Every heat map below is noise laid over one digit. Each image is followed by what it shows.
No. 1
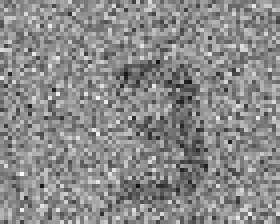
3
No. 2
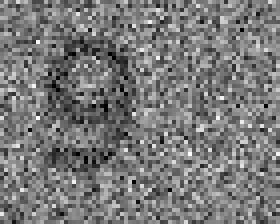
9
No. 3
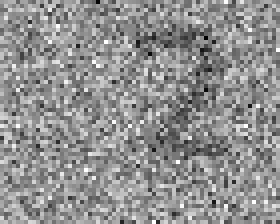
2
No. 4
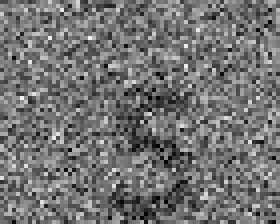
5
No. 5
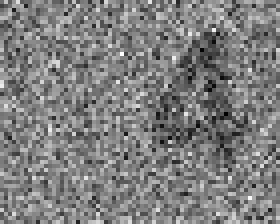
4
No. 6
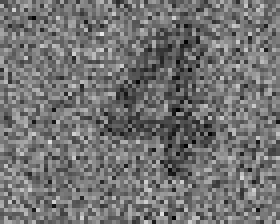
4
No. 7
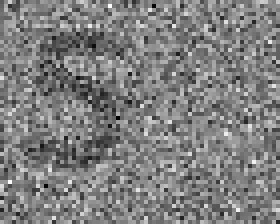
5
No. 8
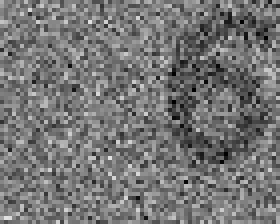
6
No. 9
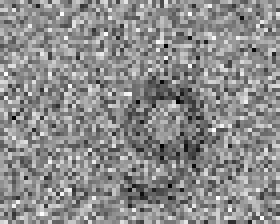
9
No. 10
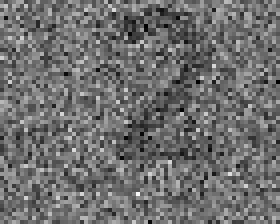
2
